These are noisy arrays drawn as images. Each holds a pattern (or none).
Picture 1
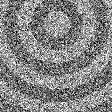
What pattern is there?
rings round one point
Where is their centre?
top middle
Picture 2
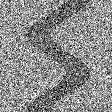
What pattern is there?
a wavy band
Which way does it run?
top to bottom
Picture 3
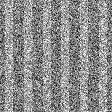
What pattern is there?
vertical stripes
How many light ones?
6
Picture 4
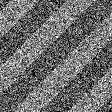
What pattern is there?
diagonal stripes
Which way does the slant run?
bottom left to top right
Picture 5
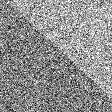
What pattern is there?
a sharp edge
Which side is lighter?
top right
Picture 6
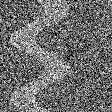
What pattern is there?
a wavy band
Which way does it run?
top to bottom
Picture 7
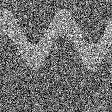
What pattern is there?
a wavy band
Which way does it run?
left to right
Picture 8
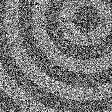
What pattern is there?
rings round one point
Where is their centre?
top right
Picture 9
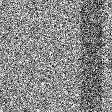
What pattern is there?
one vertical stripe
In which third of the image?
right
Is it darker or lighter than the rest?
darker
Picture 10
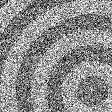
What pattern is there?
rings round one point
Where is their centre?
bottom right
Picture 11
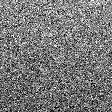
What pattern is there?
a smooth slope
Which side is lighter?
top
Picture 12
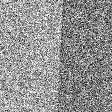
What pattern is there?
a sharp edge
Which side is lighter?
left
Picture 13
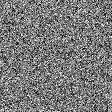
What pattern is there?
only noise
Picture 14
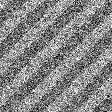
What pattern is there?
diagonal stripes
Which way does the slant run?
bottom left to top right
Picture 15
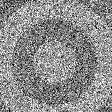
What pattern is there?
rings round one point
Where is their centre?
centre
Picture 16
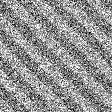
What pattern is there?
diagonal stripes
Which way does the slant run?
top left to bottom right
